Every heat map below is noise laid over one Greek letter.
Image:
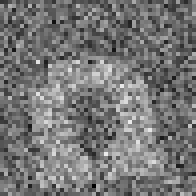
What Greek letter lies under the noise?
omega
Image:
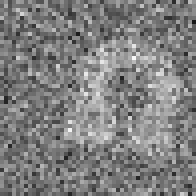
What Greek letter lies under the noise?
omega
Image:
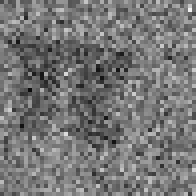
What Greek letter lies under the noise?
pi
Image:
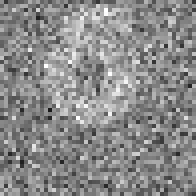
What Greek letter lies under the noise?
delta
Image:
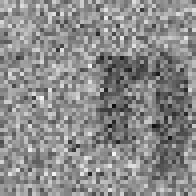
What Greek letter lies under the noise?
eta
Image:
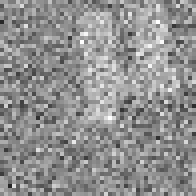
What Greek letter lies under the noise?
mu
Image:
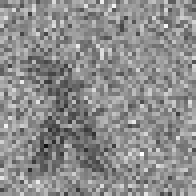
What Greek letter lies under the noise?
lambda
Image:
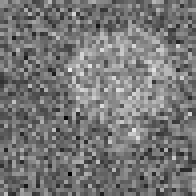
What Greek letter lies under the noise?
phi
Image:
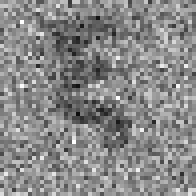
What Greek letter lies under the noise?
xi
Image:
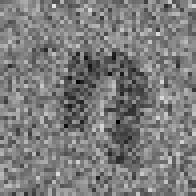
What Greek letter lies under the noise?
eta
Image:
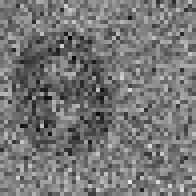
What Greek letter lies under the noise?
theta
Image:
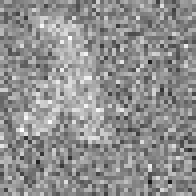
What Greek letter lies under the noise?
lambda
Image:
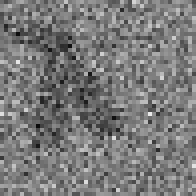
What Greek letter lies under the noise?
lambda
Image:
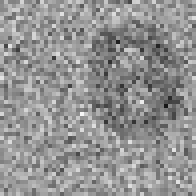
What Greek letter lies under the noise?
theta
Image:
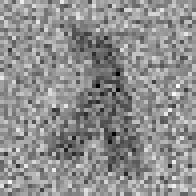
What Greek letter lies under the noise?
lambda
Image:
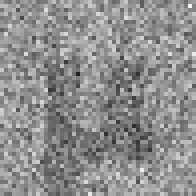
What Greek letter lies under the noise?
mu
